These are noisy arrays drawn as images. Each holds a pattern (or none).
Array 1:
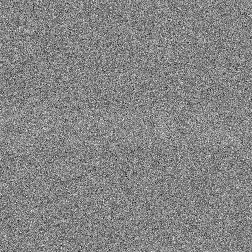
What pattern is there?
one band of rows
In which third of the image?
middle
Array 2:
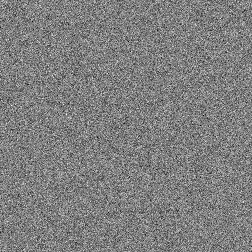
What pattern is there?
only noise
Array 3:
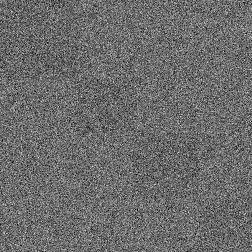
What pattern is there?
blocks along the diagonal
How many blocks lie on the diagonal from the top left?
4
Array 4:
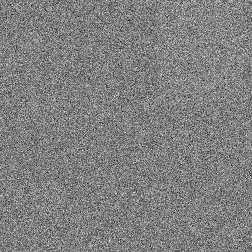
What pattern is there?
one block
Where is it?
top right
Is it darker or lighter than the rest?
lighter
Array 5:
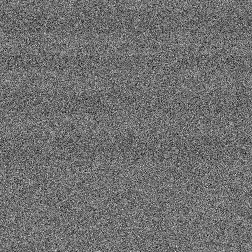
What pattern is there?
bands of rows
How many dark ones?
4
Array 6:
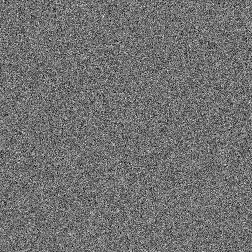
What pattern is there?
only noise
